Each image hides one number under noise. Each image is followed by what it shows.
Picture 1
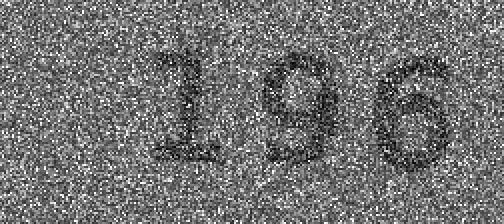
196
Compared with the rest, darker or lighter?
darker
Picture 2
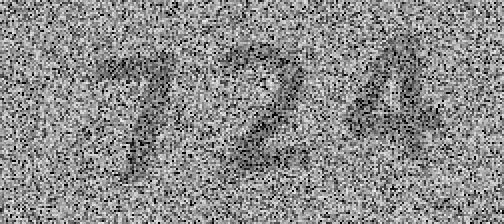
724
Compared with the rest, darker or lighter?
darker
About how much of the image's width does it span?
two thirds
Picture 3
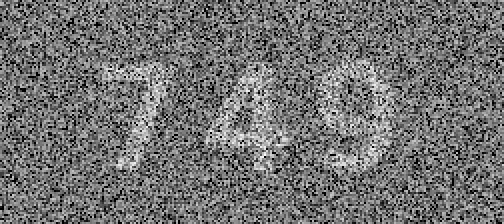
749
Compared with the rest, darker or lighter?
lighter
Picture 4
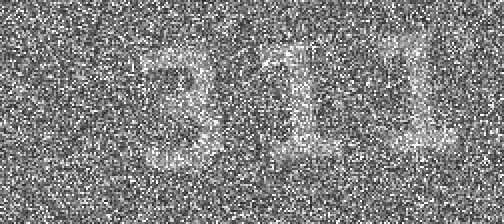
311
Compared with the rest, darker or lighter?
lighter
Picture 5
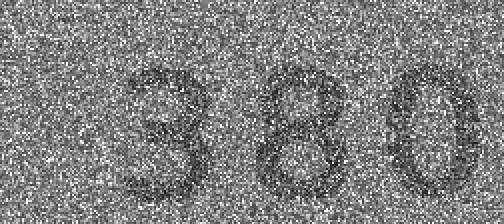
380
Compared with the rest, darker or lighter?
darker
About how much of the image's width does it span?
two thirds
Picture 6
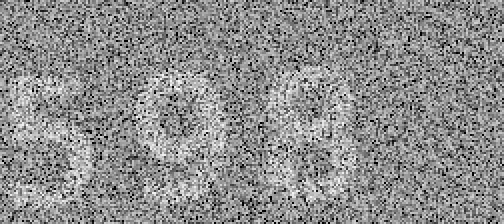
598
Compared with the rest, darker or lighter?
lighter
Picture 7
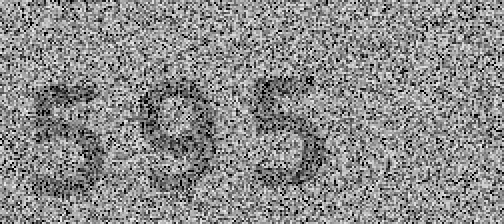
595
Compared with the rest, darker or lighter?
darker
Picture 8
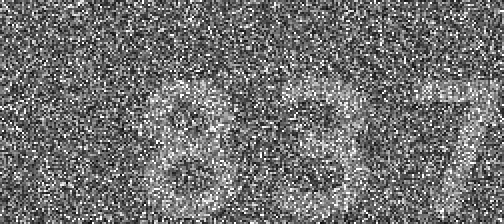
837
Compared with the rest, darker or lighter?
lighter
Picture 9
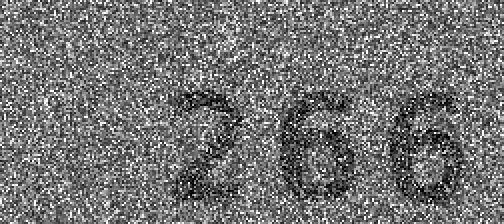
266
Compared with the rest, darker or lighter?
darker
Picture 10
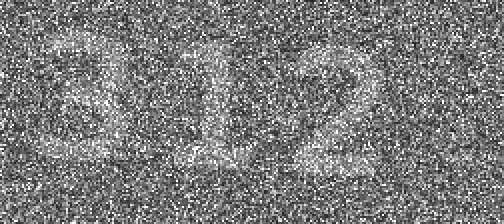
312
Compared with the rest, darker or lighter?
lighter
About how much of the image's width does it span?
two thirds
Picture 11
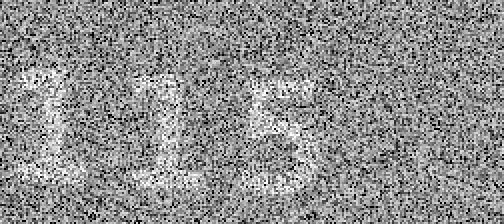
115
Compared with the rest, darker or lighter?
lighter
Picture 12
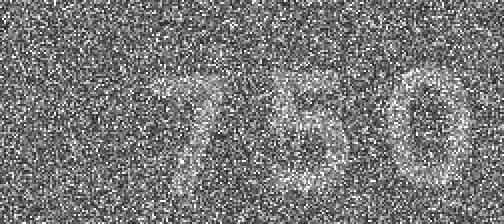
750
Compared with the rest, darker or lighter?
lighter
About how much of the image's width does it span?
two thirds
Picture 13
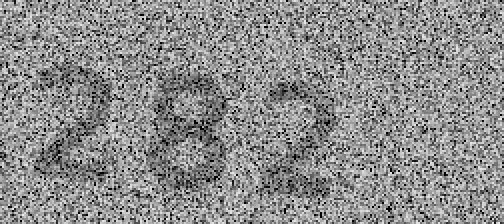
282
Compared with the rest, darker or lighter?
darker
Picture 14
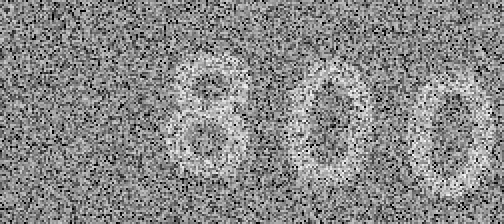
800
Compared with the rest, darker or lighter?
lighter
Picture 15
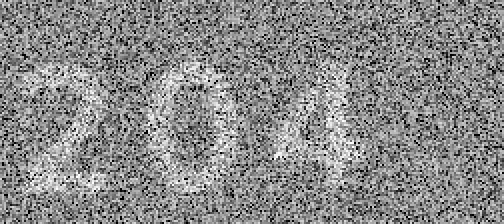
204
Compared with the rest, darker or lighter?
lighter
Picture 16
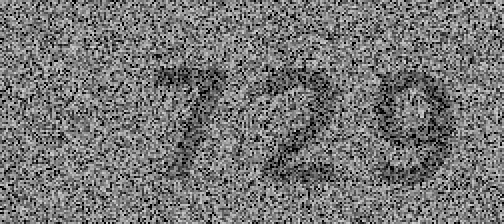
729
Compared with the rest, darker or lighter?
darker
